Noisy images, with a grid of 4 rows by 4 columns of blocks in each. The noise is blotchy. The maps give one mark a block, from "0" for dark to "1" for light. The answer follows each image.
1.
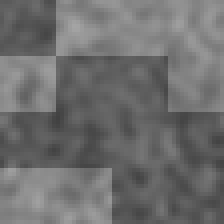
0 1 1 1
1 0 0 1
0 0 0 0
1 1 0 0
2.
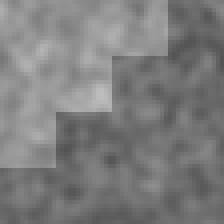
1 1 1 0
1 1 0 0
1 0 0 0
0 0 0 0
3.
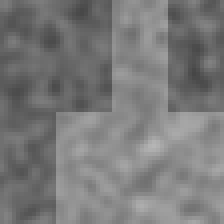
0 0 1 0
0 0 1 0
0 1 1 1
0 1 1 1
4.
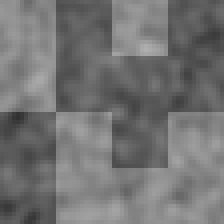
1 0 1 0
1 0 0 0
0 1 0 1
0 1 1 1
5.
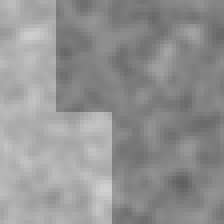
1 0 0 0
1 0 0 0
1 1 0 0
1 1 0 0
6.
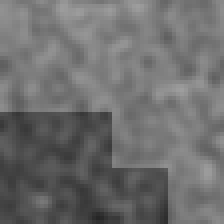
1 1 1 1
1 1 1 1
0 0 1 1
0 0 0 1
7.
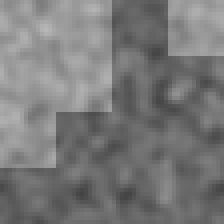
1 1 0 1
1 1 0 0
1 0 0 0
0 0 0 0
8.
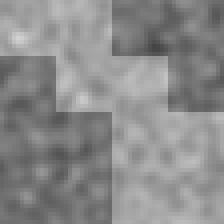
1 1 0 0
0 1 1 0
0 0 1 1
0 0 1 1
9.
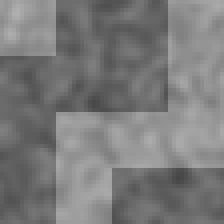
1 0 0 1
0 0 0 1
0 1 1 1
0 1 0 0
